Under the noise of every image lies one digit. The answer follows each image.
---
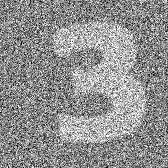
light 3
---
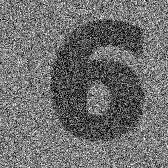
dark 6
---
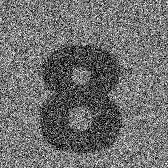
dark 8
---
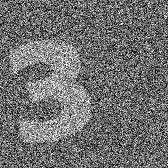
light 3
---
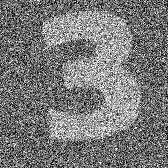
light 3
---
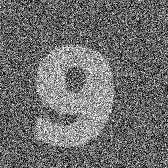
light 9
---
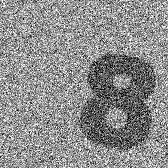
dark 8
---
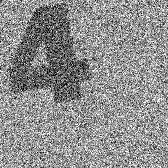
dark 4
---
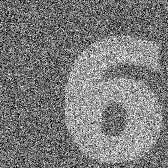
light 6
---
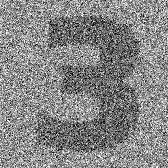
dark 3
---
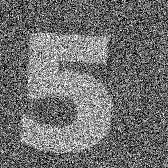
light 5
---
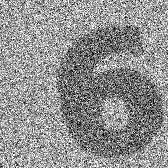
dark 6
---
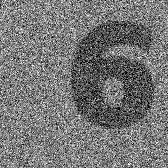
dark 6
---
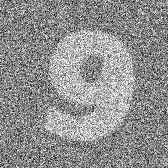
light 9
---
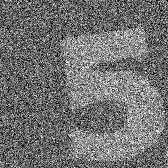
light 5
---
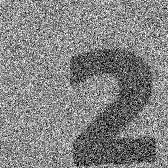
dark 2
